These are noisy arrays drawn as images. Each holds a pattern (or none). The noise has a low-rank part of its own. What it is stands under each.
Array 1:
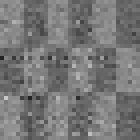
a checkerboard
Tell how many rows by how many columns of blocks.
3 by 6
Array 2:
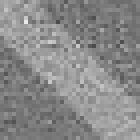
a diagonal band
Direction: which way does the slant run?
top left to bottom right
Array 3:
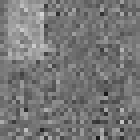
one block
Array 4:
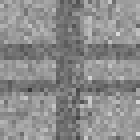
bands of rows crossing bands of columns
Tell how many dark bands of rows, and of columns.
2 and 1
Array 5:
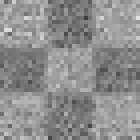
a checkerboard
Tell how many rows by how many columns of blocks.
3 by 3
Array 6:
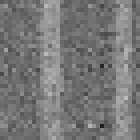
bands of columns
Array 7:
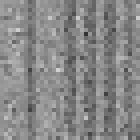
bands of columns
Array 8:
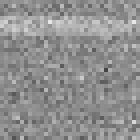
one band of rows
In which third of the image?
top
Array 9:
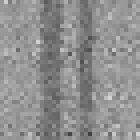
bands of columns
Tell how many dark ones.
2
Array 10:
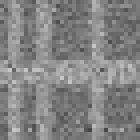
bands of rows crossing bands of columns
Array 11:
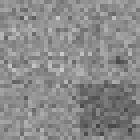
one block
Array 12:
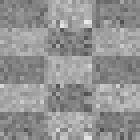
a checkerboard
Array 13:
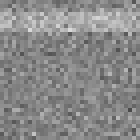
one band of rows
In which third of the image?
top
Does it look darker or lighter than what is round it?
lighter
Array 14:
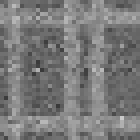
bands of rows crossing bands of columns
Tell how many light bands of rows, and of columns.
2 and 3
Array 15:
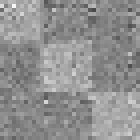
blocks along the diagonal
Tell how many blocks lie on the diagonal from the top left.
3
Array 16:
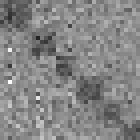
blocks along the diagonal
